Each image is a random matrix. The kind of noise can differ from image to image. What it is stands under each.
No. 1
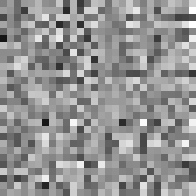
low rank plus noise
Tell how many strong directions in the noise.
three or four
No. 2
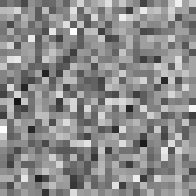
independent entries
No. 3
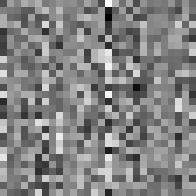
columns of uneven size
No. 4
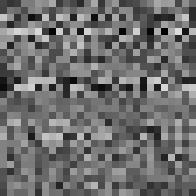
rows of uneven size
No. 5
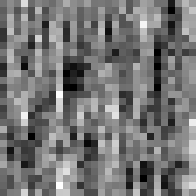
streaked along the columns
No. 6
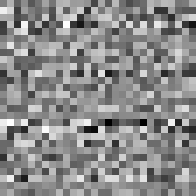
rows of uneven size
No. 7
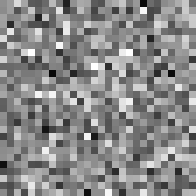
independent entries
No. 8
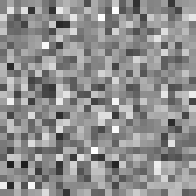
low rank plus noise
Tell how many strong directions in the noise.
two
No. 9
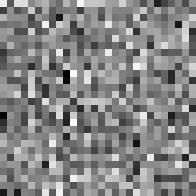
low rank plus noise
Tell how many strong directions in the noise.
three or four
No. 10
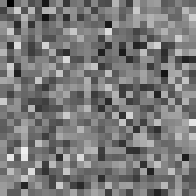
independent entries
